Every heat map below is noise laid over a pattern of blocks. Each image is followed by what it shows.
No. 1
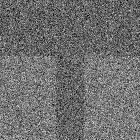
left and right mirror each other
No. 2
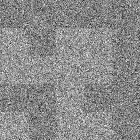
mirrored about the diagonal from the bottom left
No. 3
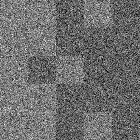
top and bottom mirror each other
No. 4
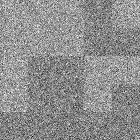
no symmetry
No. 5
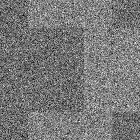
top and bottom mirror each other
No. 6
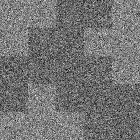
mirrored about the diagonal from the top left
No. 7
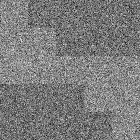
the same after a half turn
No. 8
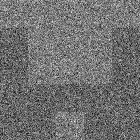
left and right mirror each other
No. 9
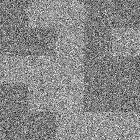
no symmetry
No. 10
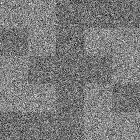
the same after a half turn
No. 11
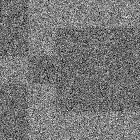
top and bottom mirror each other
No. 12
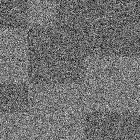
no symmetry
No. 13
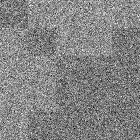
mirrored about the diagonal from the top left
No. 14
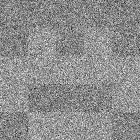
left and right mirror each other
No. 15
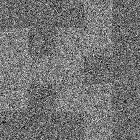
top and bottom mirror each other
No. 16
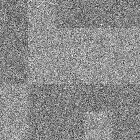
no symmetry
